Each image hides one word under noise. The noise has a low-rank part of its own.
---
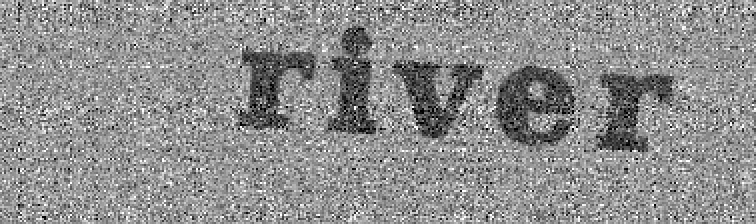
river
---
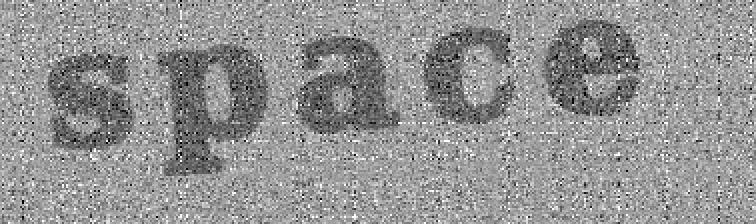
space
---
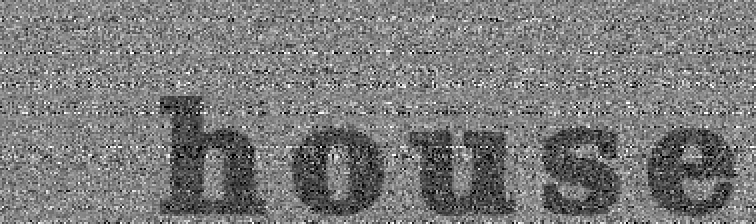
house
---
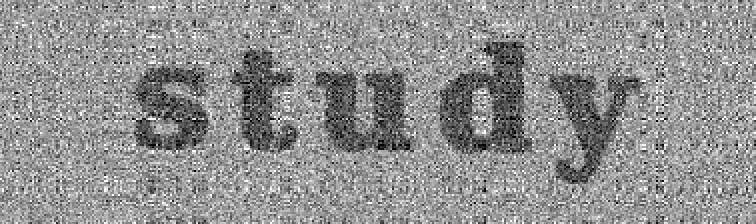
study
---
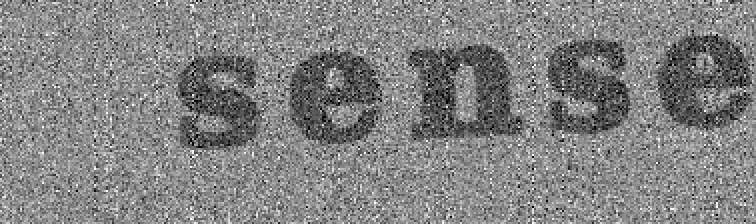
sense
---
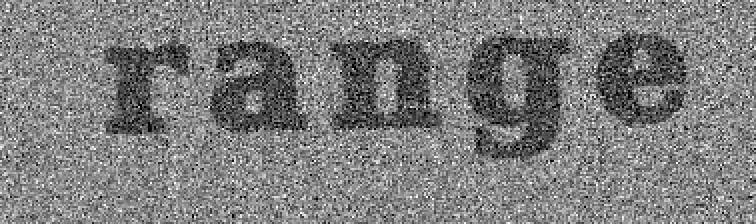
range
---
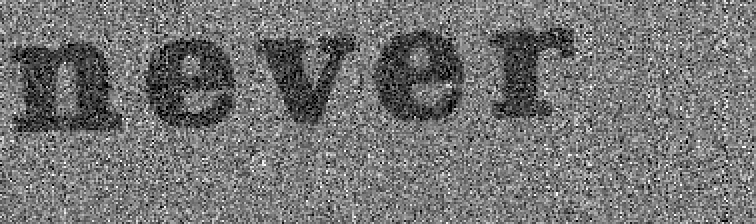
never
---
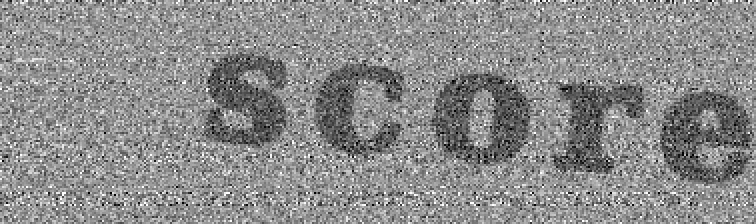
score
